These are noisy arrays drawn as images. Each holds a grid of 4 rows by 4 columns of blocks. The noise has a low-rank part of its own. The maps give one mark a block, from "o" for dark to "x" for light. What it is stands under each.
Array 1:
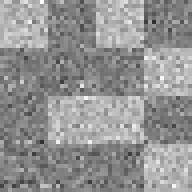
x o x o
o o o x
o x x o
o o o x
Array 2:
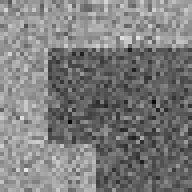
x x x x
x o o o
x o o o
x x o o
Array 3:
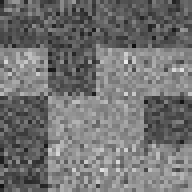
o o o o
x o x x
o x x o
o x x x
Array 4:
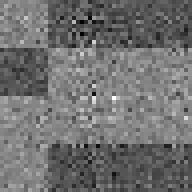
x o o o
o x x x
x x x x
x o o o
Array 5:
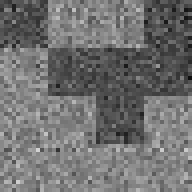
o x x o
x o o o
x x o x
x x x x
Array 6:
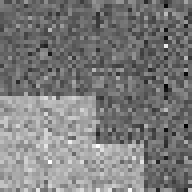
o o o o
o o o o
x x o o
x x x o
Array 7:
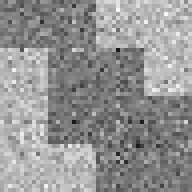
o o x x
x o o x
x o o o
x x o o
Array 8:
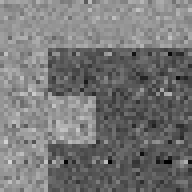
x x x x
x o o o
x x o o
x o o o
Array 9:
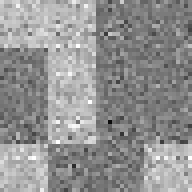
x x o o
o x o o
o x o o
x o o x
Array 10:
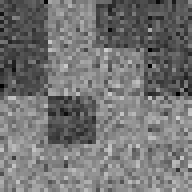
o x o o
o x x o
x o x x
x x x x
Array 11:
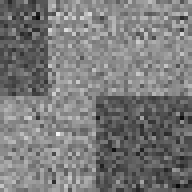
o x x x
o x x x
x x o o
x x o o
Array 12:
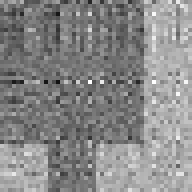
o o o x
o o o x
o o o x
x o x x
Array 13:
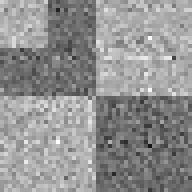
x o x x
o o x x
x x o o
x x o o
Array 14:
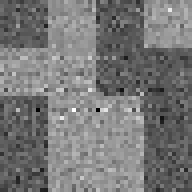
o x o x
x x o o
o x x o
o x x o
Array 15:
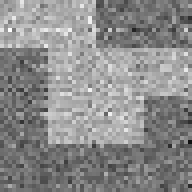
x x o o
o x x x
o x x o
o o o o
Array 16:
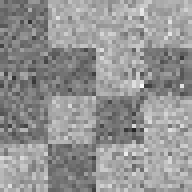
o x x x
o o x o
o x o x
x o x x
